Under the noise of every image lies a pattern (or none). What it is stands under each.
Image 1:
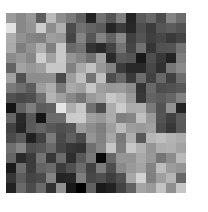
a diagonal band
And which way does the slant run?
top left to bottom right
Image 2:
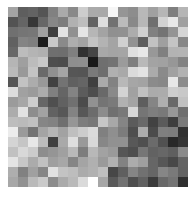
blocks along the diagonal
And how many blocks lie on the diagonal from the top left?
3
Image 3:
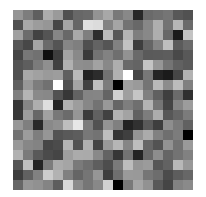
only noise
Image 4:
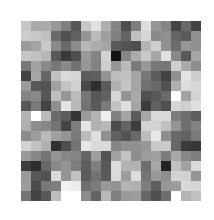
a checkerboard
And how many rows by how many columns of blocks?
4 by 6
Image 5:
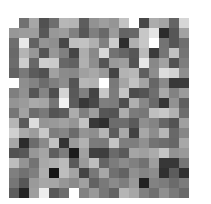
only noise
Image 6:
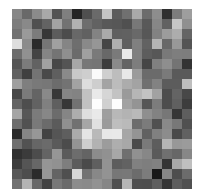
one block
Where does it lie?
centre
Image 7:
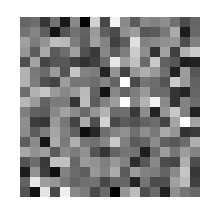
only noise
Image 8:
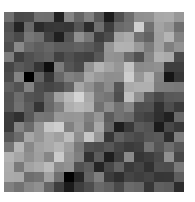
a diagonal band
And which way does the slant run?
bottom left to top right
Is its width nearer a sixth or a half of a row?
a half
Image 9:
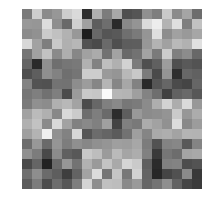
a checkerboard
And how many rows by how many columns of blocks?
4 by 3
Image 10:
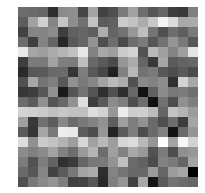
bands of rows
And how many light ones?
4
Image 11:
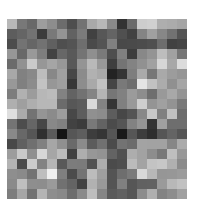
bands of rows crossing bands of columns
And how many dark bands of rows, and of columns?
2 and 2
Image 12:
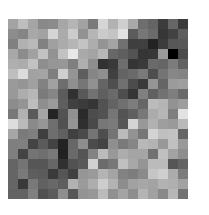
a diagonal band
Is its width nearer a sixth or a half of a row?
a half
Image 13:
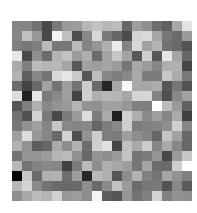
only noise
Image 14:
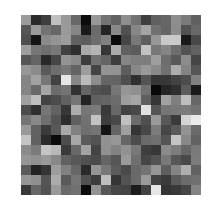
only noise
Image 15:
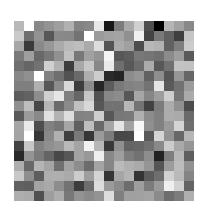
only noise
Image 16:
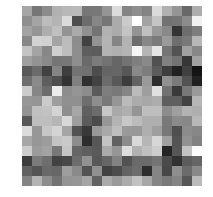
bands of rows crossing bands of columns
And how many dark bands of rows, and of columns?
2 and 2
